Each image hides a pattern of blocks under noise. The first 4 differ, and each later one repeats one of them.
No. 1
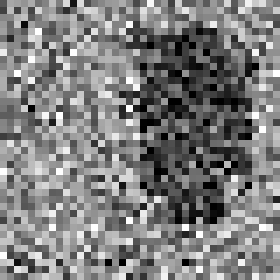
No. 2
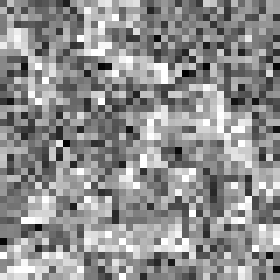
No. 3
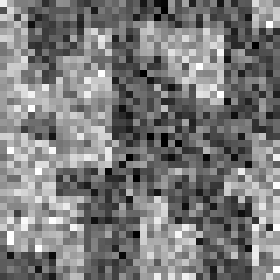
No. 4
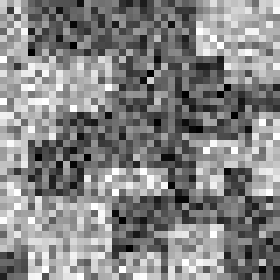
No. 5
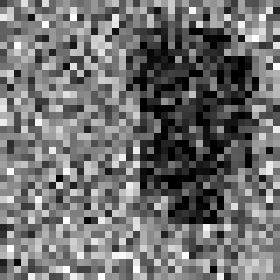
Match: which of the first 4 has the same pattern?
1
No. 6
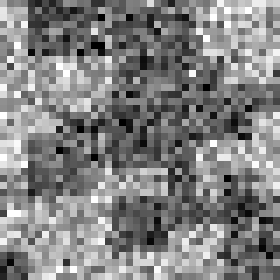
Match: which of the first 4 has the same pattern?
4
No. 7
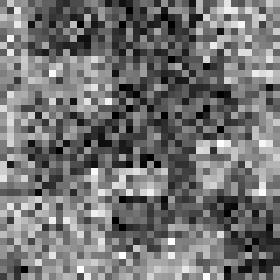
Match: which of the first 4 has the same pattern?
4
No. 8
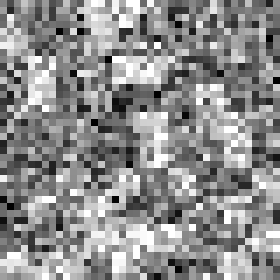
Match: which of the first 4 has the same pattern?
2
